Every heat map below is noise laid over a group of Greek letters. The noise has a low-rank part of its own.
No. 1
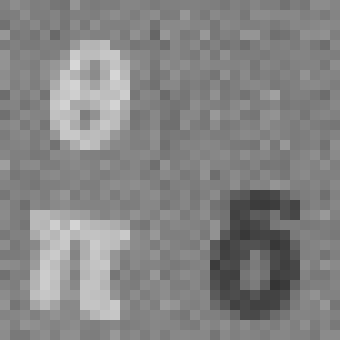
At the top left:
theta
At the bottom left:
pi
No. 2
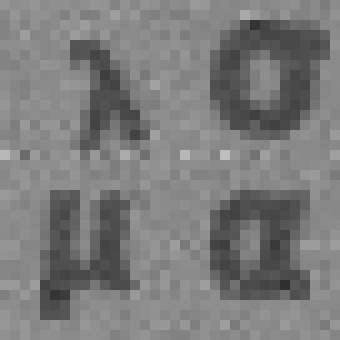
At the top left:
lambda
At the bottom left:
mu
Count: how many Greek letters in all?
4
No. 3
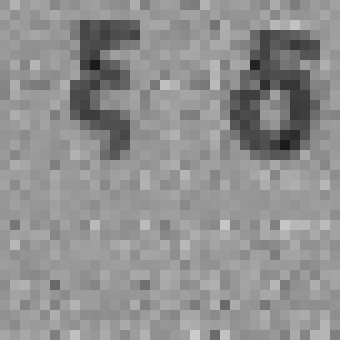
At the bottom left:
nothing
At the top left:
xi
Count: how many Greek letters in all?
2
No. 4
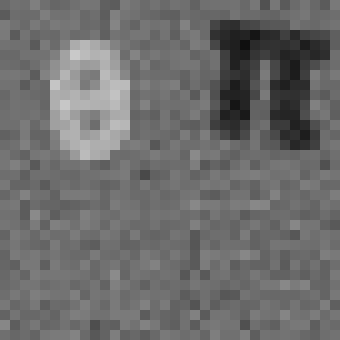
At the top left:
theta
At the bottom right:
nothing
